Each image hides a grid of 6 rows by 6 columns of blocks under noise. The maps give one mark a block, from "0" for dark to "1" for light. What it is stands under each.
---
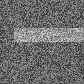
0 0 0 0 0 0
0 0 0 0 0 0
0 1 1 1 1 1
0 0 0 0 0 0
0 0 0 0 0 0
0 0 0 0 0 0
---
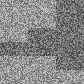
1 1 1 1 0 0
1 1 1 1 0 0
1 1 0 0 0 0
0 0 0 0 0 0
1 1 1 1 0 0
1 1 1 1 1 1
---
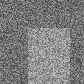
0 0 0 0 0 0
0 0 0 0 0 0
0 0 1 1 1 0
0 0 1 1 1 0
0 0 1 1 1 0
0 0 1 1 1 0
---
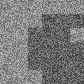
1 1 1 1 1 1
1 1 1 0 0 0
1 1 0 0 0 1
1 1 0 0 0 0
1 1 0 0 0 0
1 1 1 0 0 0
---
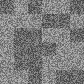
0 1 0 1 1 0
1 1 1 0 0 1
1 0 0 1 1 0
1 0 0 0 1 1
1 0 0 1 1 1
1 1 0 1 0 0
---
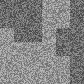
0 0 0 1 1 0
0 0 0 1 1 0
1 0 0 1 0 0
1 1 1 1 0 0
1 1 1 1 1 0
1 1 1 1 1 0
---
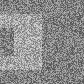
0 0 0 0 0 0
1 1 1 0 0 0
0 1 1 0 0 0
0 1 1 0 0 0
1 1 1 0 0 0
0 0 0 0 0 0
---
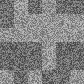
0 1 0 1 0 0
0 1 1 1 1 1
1 1 1 1 1 1
0 0 0 1 0 0
0 0 0 1 0 0
1 0 1 0 0 1
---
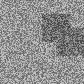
1 1 1 1 1 1
1 1 1 0 0 1
1 1 1 0 0 0
1 1 1 1 0 0
1 1 1 1 1 1
1 1 1 1 1 1
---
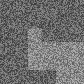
0 0 0 0 0 0
0 0 0 0 0 0
0 0 1 0 0 0
0 0 1 1 1 1
0 0 1 1 1 1
0 0 0 0 1 1
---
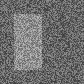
0 0 0 0 0 0
0 1 1 0 0 0
0 1 1 0 0 0
0 1 1 0 0 0
0 1 1 0 0 0
0 0 0 0 0 0
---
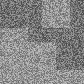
0 0 0 1 1 0
0 0 0 1 1 0
1 1 0 0 0 0
1 1 1 1 0 0
1 1 1 1 0 0
1 1 1 1 1 1
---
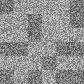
0 1 1 1 1 0
1 1 0 1 1 0
1 1 0 1 1 1
0 0 1 1 0 0
1 1 1 0 1 1
0 1 0 1 0 0
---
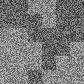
0 0 1 1 0 0
0 0 0 1 0 0
1 1 0 0 0 0
1 1 1 0 0 1
1 1 1 0 1 1
1 1 0 1 1 1
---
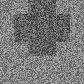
1 1 0 0 1 1
1 0 0 0 0 1
1 0 0 0 0 1
1 1 0 0 1 1
1 1 1 1 1 1
1 1 1 1 1 1
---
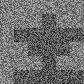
1 1 1 1 1 1
1 1 1 0 1 1
1 0 0 0 0 0
1 1 0 0 0 1
1 1 1 0 1 1
1 0 0 0 0 0
